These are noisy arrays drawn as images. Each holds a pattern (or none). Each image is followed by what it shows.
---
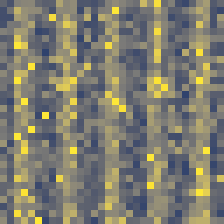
vertical stripes
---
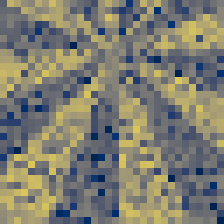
spokes from one point
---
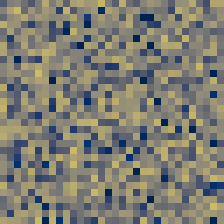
only noise
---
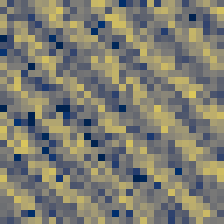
diagonal stripes
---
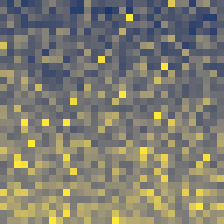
a smooth slope
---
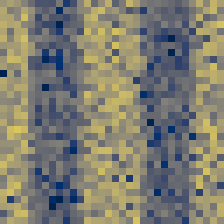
vertical stripes
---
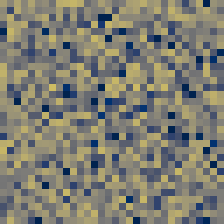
only noise
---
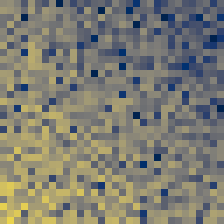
a smooth slope
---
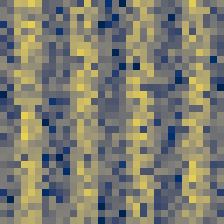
vertical stripes
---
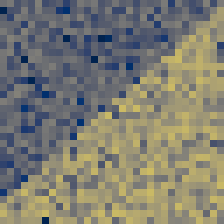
a sharp edge
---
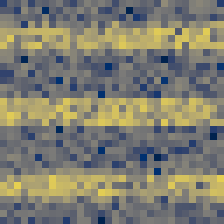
horizontal stripes
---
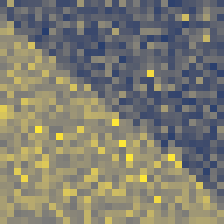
a sharp edge
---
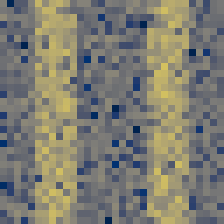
vertical stripes
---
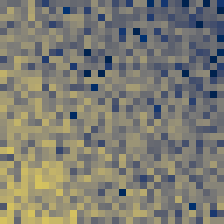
a smooth slope
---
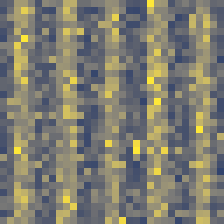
vertical stripes
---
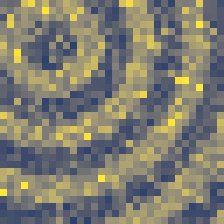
rings round one point
